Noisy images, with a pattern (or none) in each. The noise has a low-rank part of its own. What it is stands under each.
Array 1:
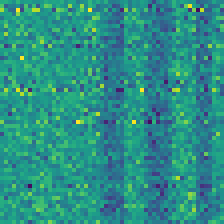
bands of columns
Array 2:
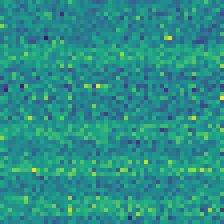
bands of rows
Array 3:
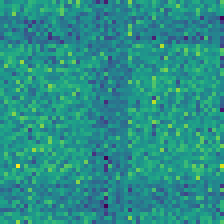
bands of rows crossing bands of columns
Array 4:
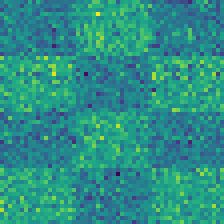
a checkerboard
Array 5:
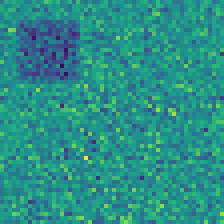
one block
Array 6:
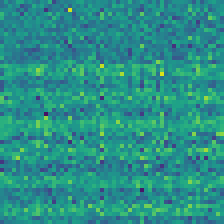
bands of rows
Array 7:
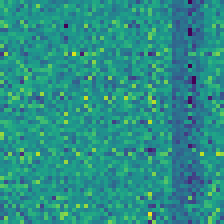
one band of columns
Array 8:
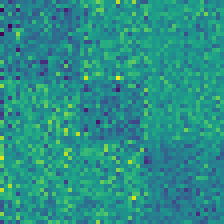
blocks along the diagonal
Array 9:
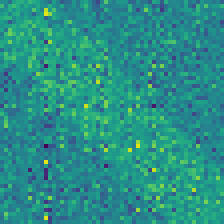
a diagonal band
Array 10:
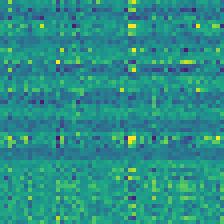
bands of rows
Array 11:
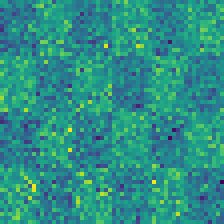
a checkerboard
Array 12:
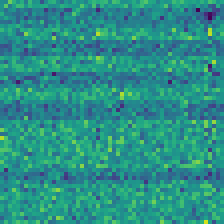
bands of rows
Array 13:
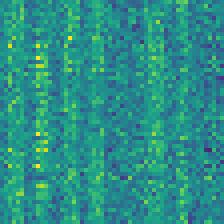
bands of columns
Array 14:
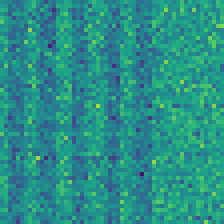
bands of columns
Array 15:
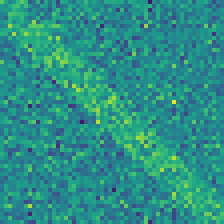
a diagonal band
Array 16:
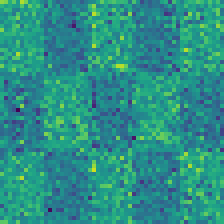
a checkerboard
